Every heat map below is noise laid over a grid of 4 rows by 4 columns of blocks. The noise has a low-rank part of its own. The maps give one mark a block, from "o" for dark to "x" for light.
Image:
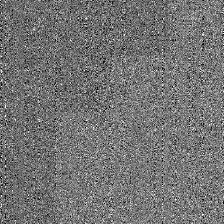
o o o x
o o x x
o x x x
o x x x
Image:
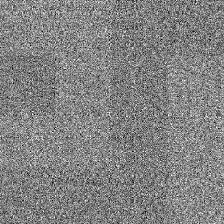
x x o o
o x o x
x x o x
o o o x
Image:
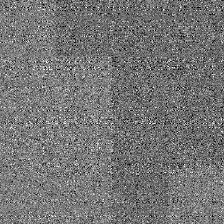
x o o o
x x o o
x x o o
x x o x
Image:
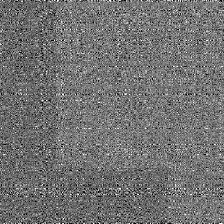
o x x x
o x x x
o x x x
o o o x
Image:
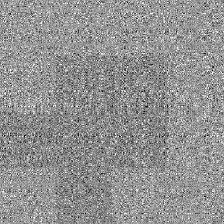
x x x x
x o o x
o o o x
x o x x
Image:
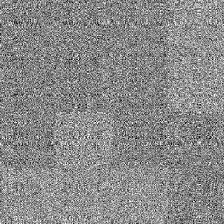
o o o x
o o o x
o x o o
x x x o
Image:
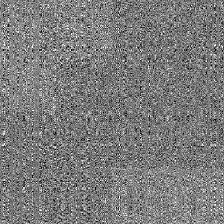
x x o o
x o o o
o o o o
o o x x
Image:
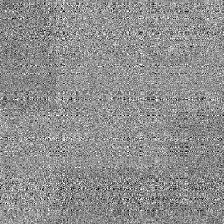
o x x x
o x x x
x x x o
x o o o
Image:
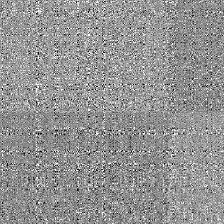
x x x o
x x x o
o o o x
o o o x
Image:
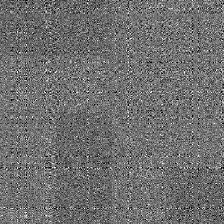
o o x x
x x x x
x o x x
x o x o
